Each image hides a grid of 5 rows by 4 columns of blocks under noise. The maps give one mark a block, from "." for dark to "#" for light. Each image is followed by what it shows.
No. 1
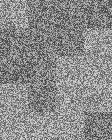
#...
...#
..##
#.##
###.
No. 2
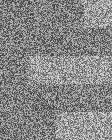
...#
....
.###
....
..##
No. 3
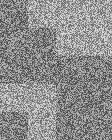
.###
..##
....
##..
.#..
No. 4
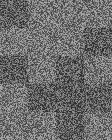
.###
###.
.#.#
#...
##.#
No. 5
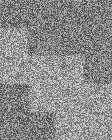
....
#...
###.
.###
..##
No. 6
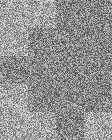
##..
#...
....
#...
##.#
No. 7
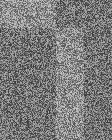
##..
..#.
..#.
..#.
..#.
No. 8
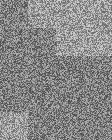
.###
..##
....
....
#...
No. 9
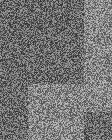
...#
...#
...#
.###
.##.
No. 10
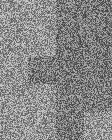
##..
##..
#...
##..
##.#
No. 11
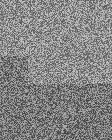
####
####
.###
....
....
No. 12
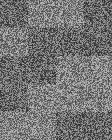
.##.
#...
..##
.###
##..
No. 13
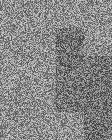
####
##.#
##..
##..
###.
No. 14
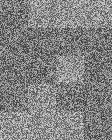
.###
....
..#.
.#..
###.
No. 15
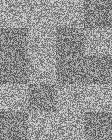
###.
.#.#
.#..
#.##
.##.
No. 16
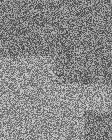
....
....
##..
####
###.
